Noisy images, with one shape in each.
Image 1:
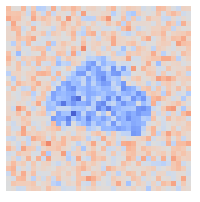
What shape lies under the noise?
cloud
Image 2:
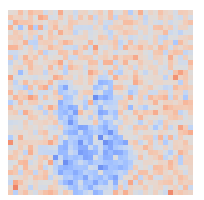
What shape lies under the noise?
rabbit's head
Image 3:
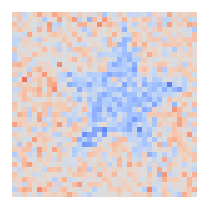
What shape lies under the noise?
star
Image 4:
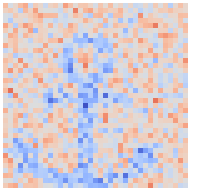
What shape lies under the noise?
anchor
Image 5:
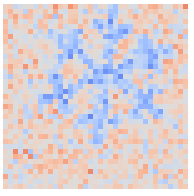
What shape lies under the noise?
snowflake
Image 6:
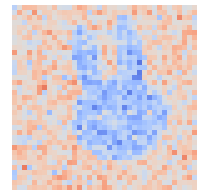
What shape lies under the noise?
rabbit's head
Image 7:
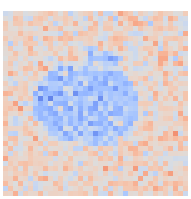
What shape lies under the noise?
apple
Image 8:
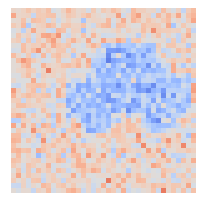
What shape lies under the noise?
car
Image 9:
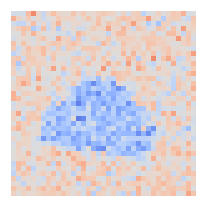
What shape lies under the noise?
cloud
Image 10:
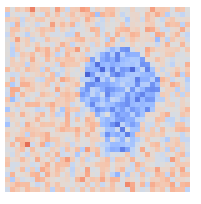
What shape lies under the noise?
light bulb
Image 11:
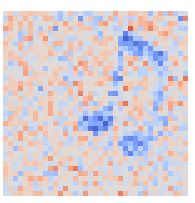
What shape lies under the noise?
pair of musical notes
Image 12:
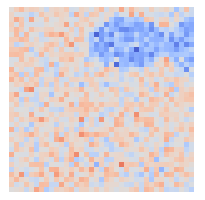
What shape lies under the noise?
fish
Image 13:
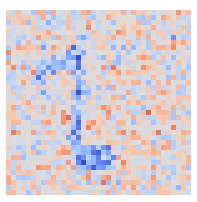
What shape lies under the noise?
musical note
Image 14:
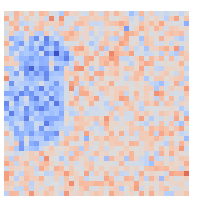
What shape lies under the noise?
footprint
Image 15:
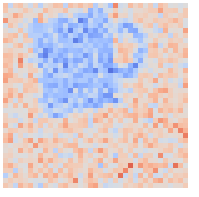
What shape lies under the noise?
cup
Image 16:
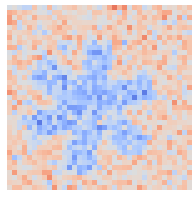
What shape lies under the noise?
asterisk
